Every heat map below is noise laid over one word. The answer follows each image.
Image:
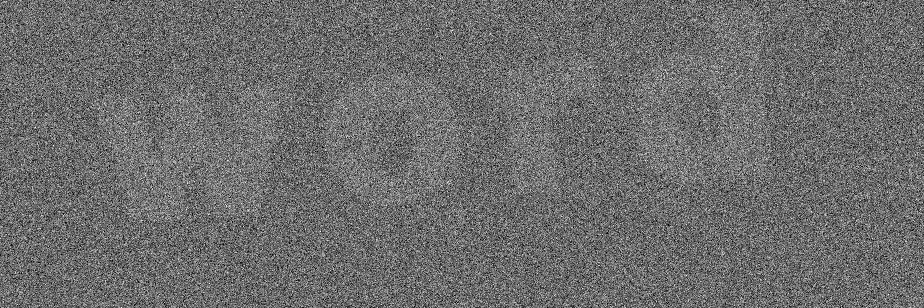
word
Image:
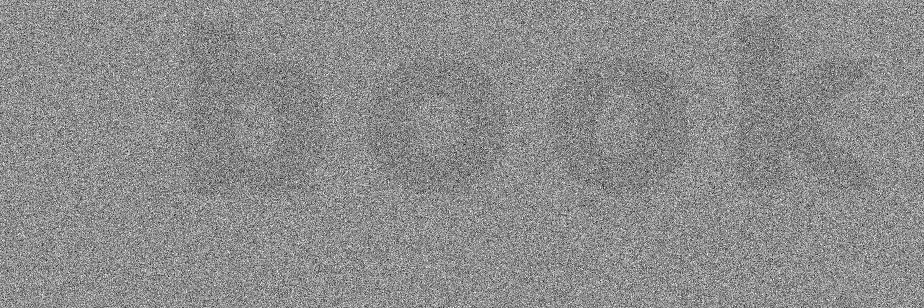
book
